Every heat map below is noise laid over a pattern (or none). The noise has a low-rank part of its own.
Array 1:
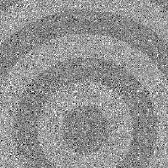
rings round one point
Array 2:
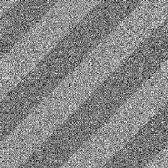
diagonal stripes
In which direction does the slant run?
bottom left to top right
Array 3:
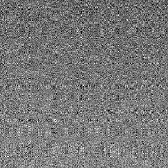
a smooth slope
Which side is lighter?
bottom
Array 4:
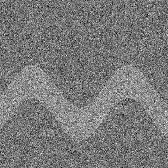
a wavy band
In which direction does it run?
left to right
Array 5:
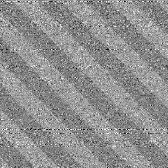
diagonal stripes
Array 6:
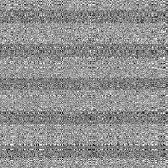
horizontal stripes
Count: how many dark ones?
5
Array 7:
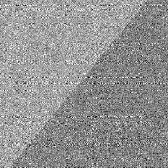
a sharp edge
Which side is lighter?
top left
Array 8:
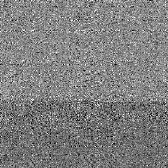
a sharp edge
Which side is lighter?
top
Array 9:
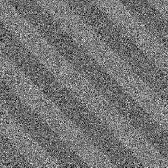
diagonal stripes
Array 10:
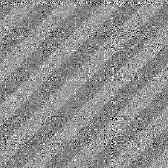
diagonal stripes
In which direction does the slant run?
bottom left to top right
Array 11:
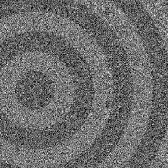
rings round one point
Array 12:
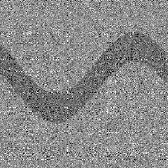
a wavy band
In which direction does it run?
left to right
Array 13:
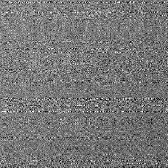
a smooth slope
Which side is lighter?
top left
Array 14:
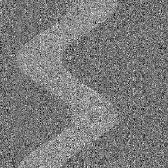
a wavy band
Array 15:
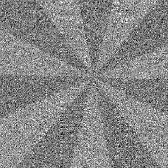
spokes from one point
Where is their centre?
centre
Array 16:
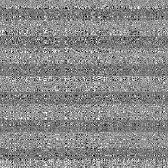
horizontal stripes
